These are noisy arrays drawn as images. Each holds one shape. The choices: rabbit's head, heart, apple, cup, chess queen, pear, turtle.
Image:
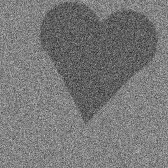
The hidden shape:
heart
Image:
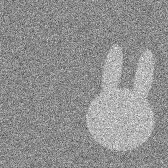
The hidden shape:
rabbit's head
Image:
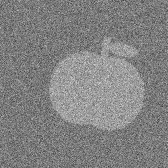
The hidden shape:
apple
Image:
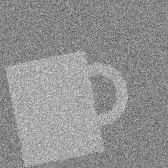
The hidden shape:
cup
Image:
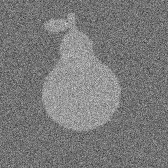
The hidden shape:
pear
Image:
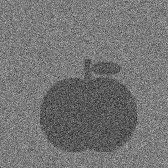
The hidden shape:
apple
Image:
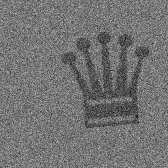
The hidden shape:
chess queen
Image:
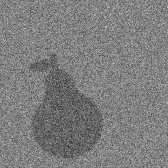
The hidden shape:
pear
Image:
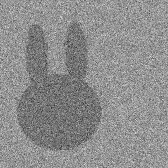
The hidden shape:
rabbit's head
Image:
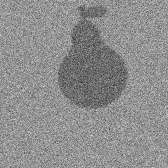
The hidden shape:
pear
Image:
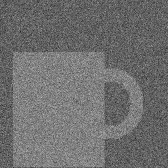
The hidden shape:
cup
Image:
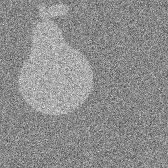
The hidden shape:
pear
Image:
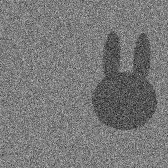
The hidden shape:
rabbit's head
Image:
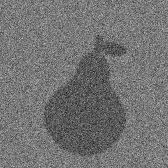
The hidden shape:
pear
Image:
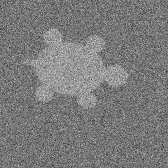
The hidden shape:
turtle
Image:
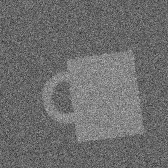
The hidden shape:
cup
